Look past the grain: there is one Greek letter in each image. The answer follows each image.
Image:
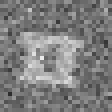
light pi
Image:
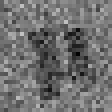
dark mu
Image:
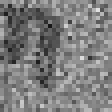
dark eta
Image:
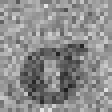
dark sigma
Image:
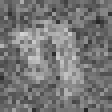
light eta
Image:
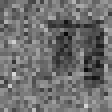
dark eta
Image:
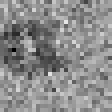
dark alpha
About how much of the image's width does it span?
two thirds
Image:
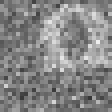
light omega
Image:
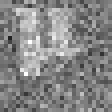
light mu
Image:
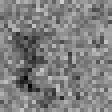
dark xi
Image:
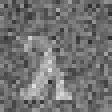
light lambda
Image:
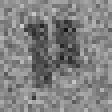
dark mu
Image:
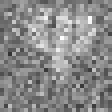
light phi
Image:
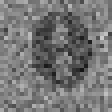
dark theta
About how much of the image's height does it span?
two thirds
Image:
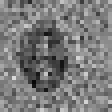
dark theta
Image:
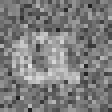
light alpha
